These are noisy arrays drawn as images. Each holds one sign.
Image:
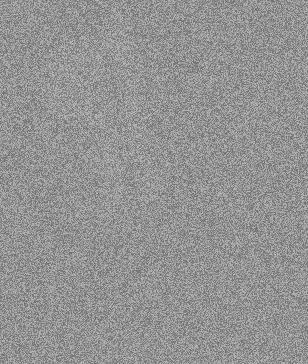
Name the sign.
pilcrow
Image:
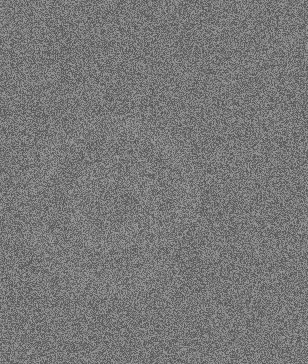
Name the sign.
at sign
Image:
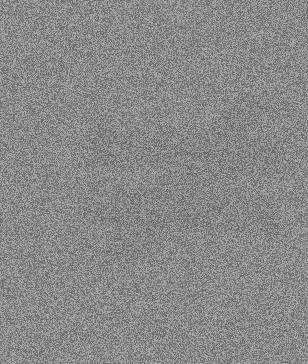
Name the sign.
not-equal sign
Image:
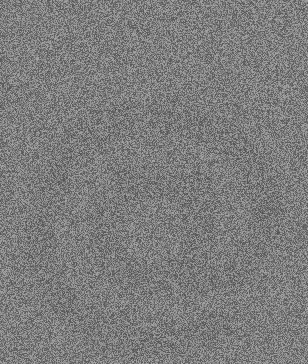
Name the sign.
at sign
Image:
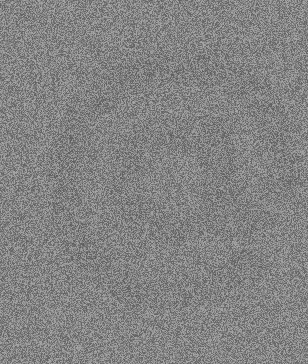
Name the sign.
at sign
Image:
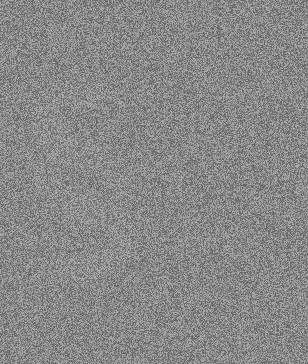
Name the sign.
section sign
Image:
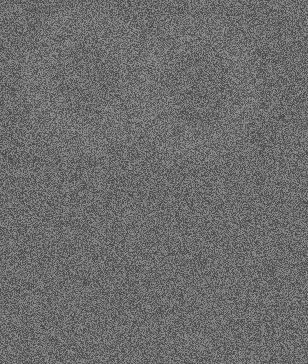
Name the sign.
infinity sign
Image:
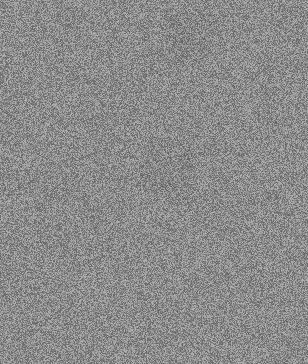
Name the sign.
colon
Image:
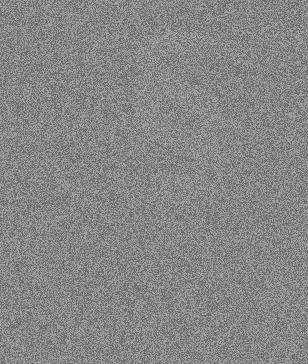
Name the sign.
section sign
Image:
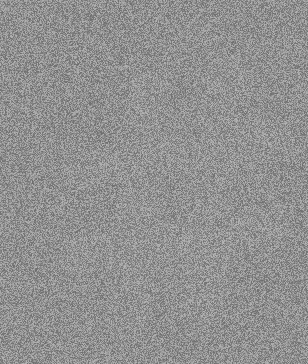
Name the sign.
hash sign
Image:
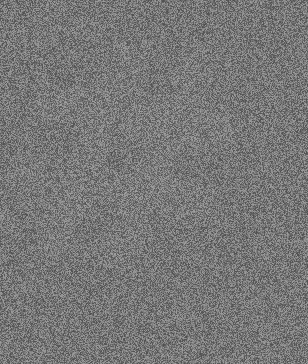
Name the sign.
hash sign
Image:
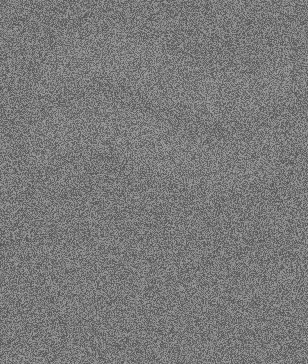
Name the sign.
approximately sign
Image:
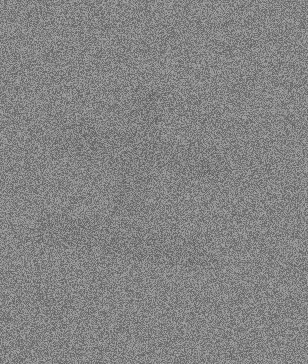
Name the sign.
plus-minus sign
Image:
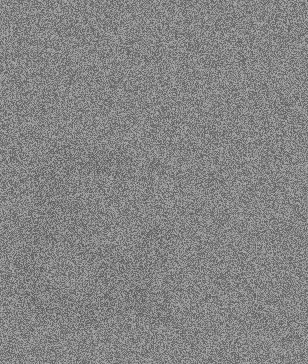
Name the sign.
ampersand
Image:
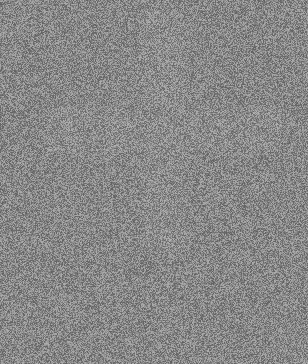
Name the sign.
plus sign
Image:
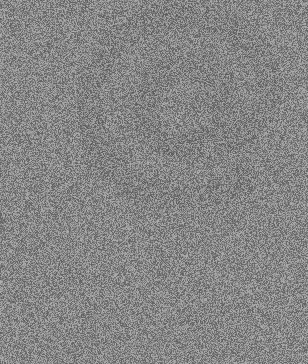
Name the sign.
at sign
